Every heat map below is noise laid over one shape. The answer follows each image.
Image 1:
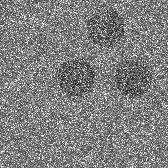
three dots
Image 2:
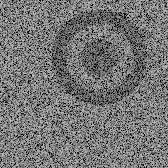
bullseye
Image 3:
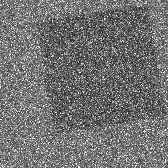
square
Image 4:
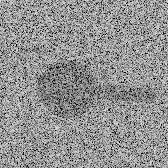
lollipop
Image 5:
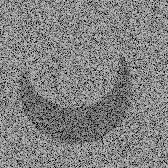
crescent
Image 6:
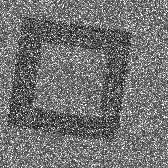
square frame
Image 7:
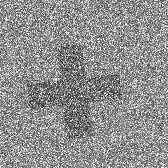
cross
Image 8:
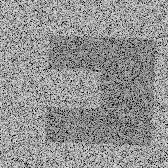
square with a notch
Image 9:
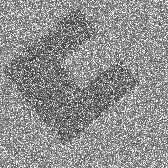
square with a notch
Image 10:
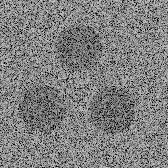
three dots
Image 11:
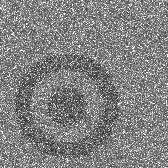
bullseye
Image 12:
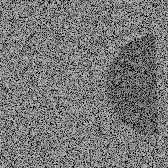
half disc
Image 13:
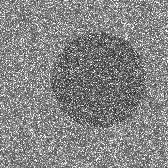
disc
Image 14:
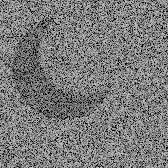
crescent
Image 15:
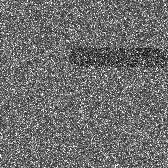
bar
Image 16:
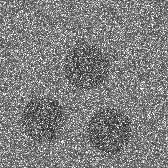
three dots
